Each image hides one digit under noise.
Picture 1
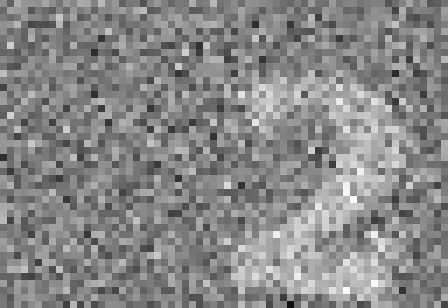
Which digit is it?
2
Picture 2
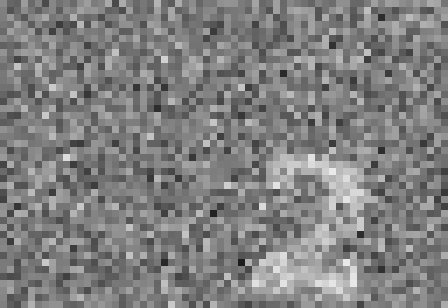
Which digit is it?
2
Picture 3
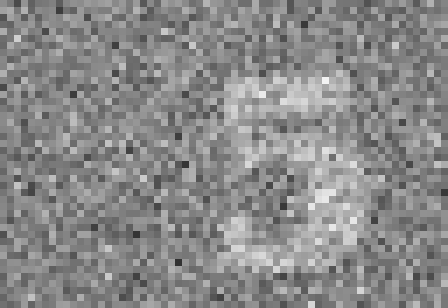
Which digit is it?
5
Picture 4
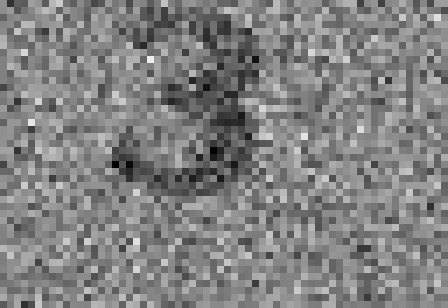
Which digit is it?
3
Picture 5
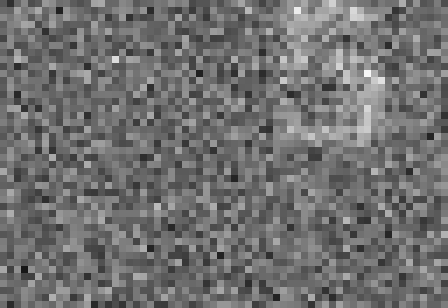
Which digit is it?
5
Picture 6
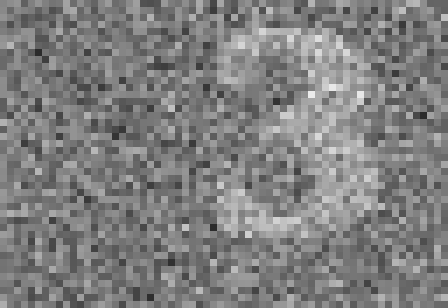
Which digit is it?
3
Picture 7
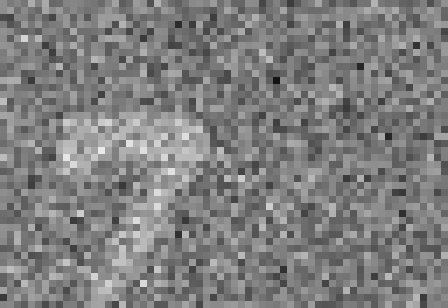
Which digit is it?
7
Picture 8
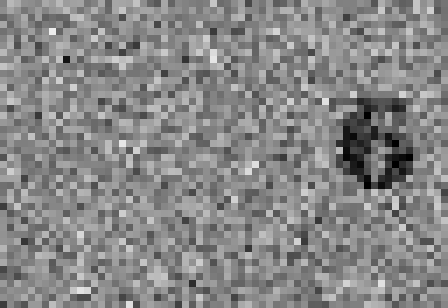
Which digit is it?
6
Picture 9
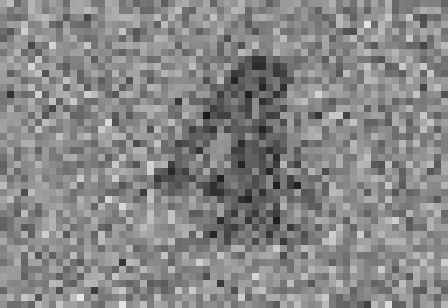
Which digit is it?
4
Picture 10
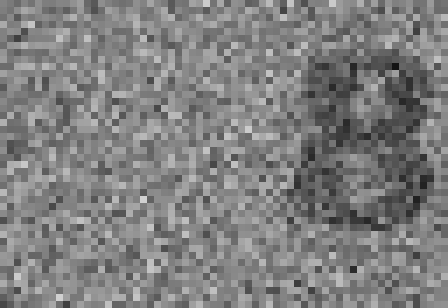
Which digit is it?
8
